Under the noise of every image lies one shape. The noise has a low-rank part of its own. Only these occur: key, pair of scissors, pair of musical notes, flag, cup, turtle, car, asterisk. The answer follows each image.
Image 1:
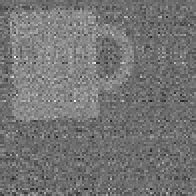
cup
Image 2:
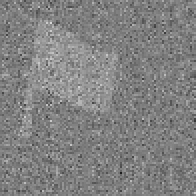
flag
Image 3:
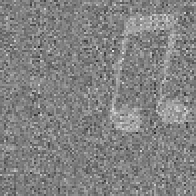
pair of musical notes
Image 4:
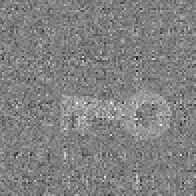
key
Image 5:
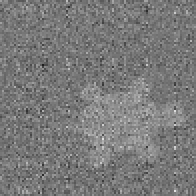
turtle
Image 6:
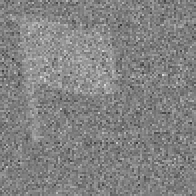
flag
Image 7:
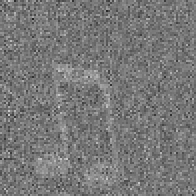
pair of musical notes
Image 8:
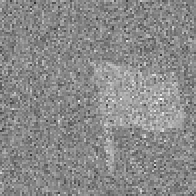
flag
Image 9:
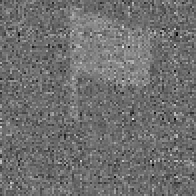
flag
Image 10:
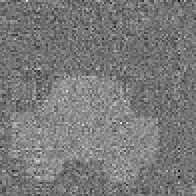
car
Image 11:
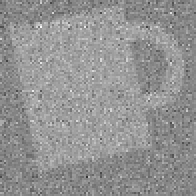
cup
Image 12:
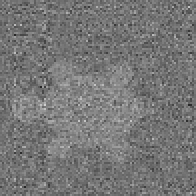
turtle
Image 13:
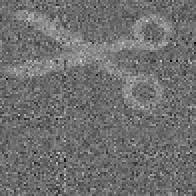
pair of scissors
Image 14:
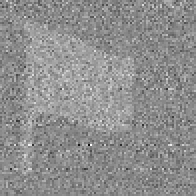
flag
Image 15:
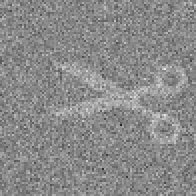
pair of scissors
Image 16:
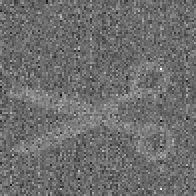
pair of scissors
